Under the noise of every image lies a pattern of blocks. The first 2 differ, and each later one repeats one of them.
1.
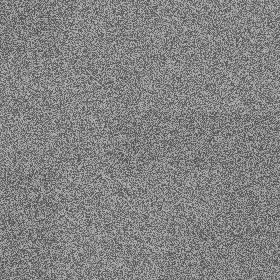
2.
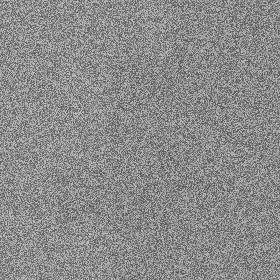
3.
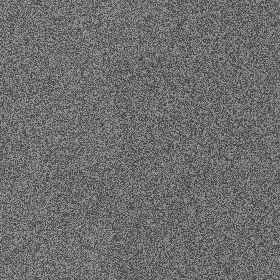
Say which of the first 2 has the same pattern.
2
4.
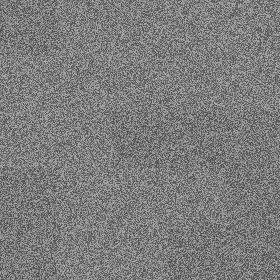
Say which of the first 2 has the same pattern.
1
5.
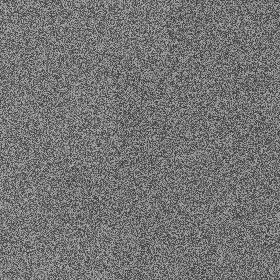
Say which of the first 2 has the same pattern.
2
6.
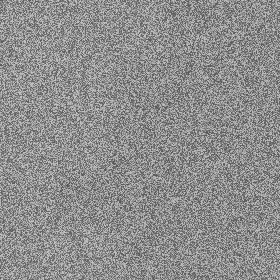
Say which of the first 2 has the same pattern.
2
